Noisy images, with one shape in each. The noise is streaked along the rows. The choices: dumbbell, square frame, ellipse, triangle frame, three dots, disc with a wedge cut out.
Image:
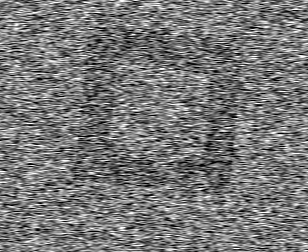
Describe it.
dark square frame
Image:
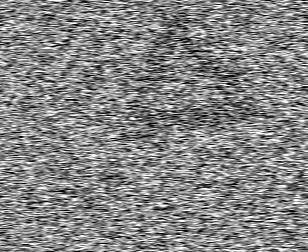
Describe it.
dark triangle frame
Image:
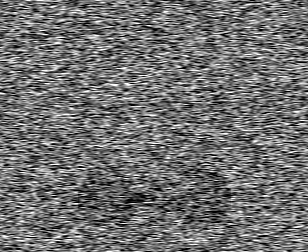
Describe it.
dark dumbbell
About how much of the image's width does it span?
half
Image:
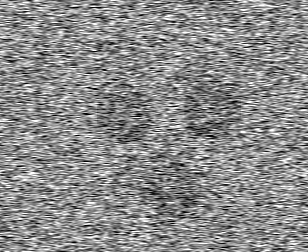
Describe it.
dark three dots
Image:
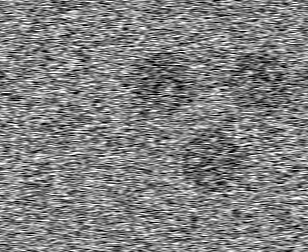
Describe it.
dark three dots
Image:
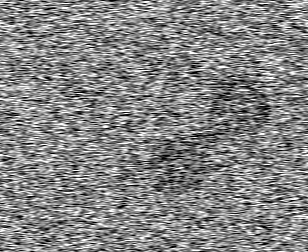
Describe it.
dark dumbbell
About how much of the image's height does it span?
half
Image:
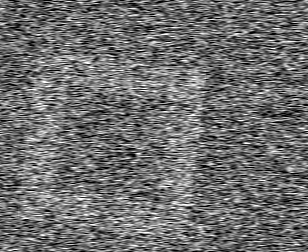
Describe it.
light square frame
